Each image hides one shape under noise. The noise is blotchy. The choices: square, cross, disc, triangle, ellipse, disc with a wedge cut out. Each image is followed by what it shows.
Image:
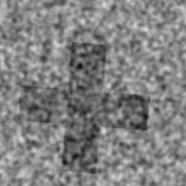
cross
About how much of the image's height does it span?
two thirds
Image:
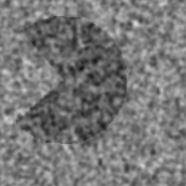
disc with a wedge cut out
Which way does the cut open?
left
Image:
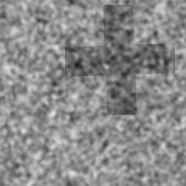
cross
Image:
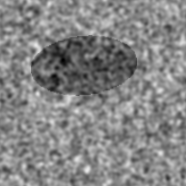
ellipse
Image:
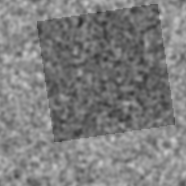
square
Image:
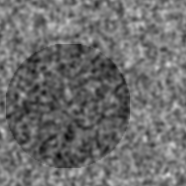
disc
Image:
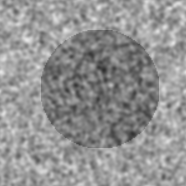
disc
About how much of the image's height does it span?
two thirds
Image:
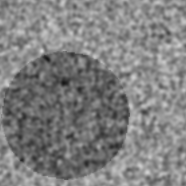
disc
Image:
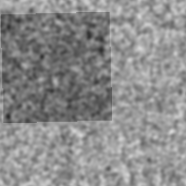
square
